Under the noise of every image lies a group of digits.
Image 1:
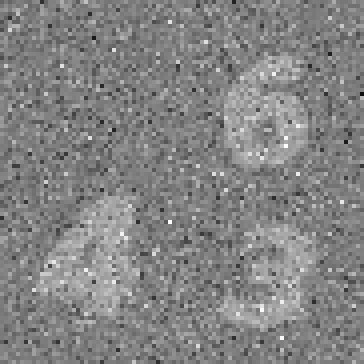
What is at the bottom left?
4
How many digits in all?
3
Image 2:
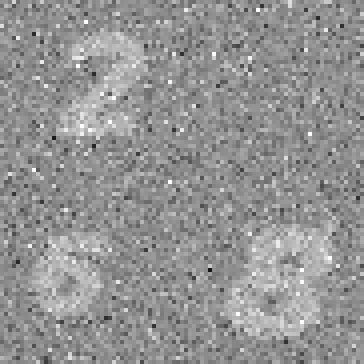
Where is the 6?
bottom left
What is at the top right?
nothing
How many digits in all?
3
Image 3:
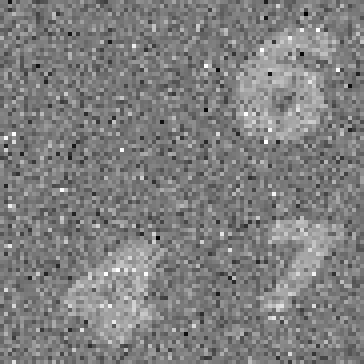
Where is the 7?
bottom right
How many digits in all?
3
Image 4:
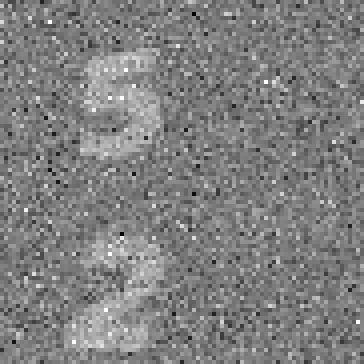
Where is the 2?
bottom left
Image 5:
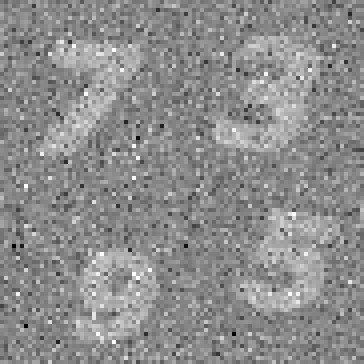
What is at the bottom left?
9
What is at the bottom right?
5
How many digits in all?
4
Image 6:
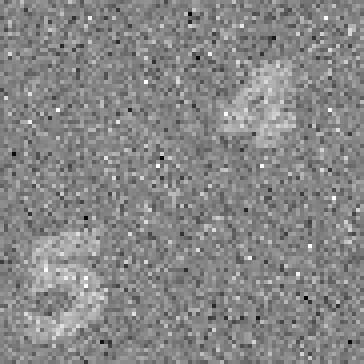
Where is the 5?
bottom left
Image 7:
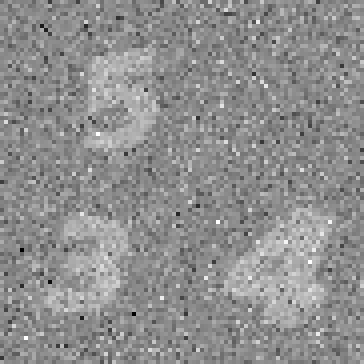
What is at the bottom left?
3
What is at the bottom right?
4
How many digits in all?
3
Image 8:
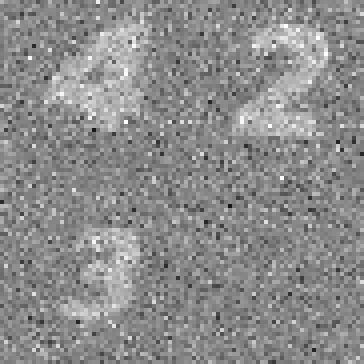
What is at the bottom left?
3
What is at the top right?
2
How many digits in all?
3
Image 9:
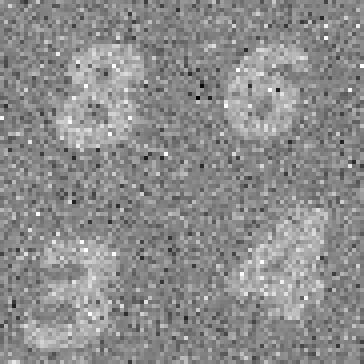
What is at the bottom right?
4
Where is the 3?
bottom left
